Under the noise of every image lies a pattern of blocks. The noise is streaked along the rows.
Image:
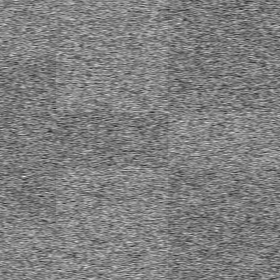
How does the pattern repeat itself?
top and bottom mirror each other
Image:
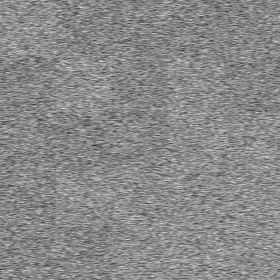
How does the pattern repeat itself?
mirrored about the diagonal from the top left
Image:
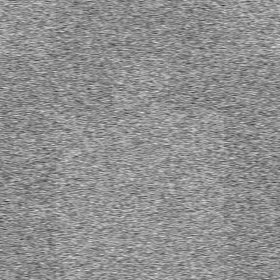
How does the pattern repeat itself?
left and right mirror each other
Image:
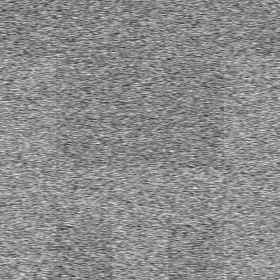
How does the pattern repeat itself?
left and right mirror each other
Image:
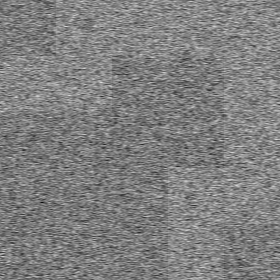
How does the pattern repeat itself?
mirrored about the diagonal from the bottom left
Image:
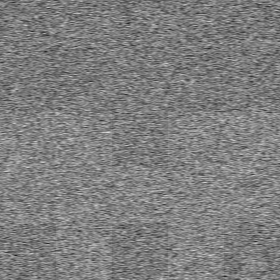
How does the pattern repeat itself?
left and right mirror each other
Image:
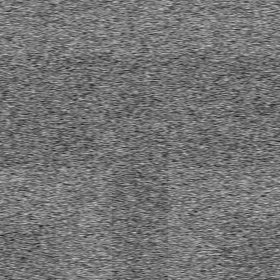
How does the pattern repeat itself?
left and right mirror each other
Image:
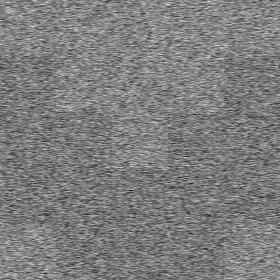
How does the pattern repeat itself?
left and right mirror each other
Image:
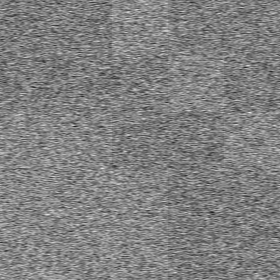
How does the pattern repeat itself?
mirrored about the diagonal from the bottom left
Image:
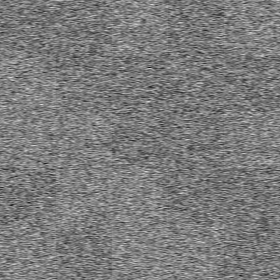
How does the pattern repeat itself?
mirrored about the diagonal from the bottom left
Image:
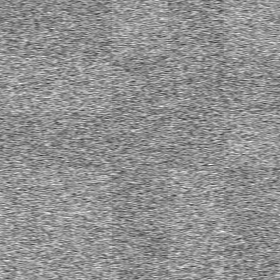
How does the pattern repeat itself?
mirrored about the diagonal from the bottom left
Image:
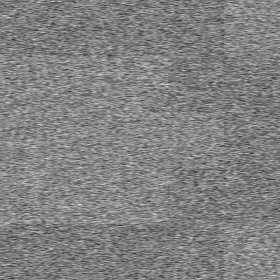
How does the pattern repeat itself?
top and bottom mirror each other
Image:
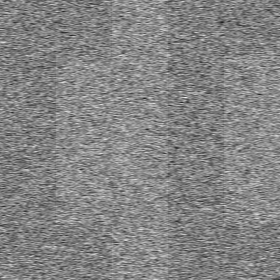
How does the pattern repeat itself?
top and bottom mirror each other
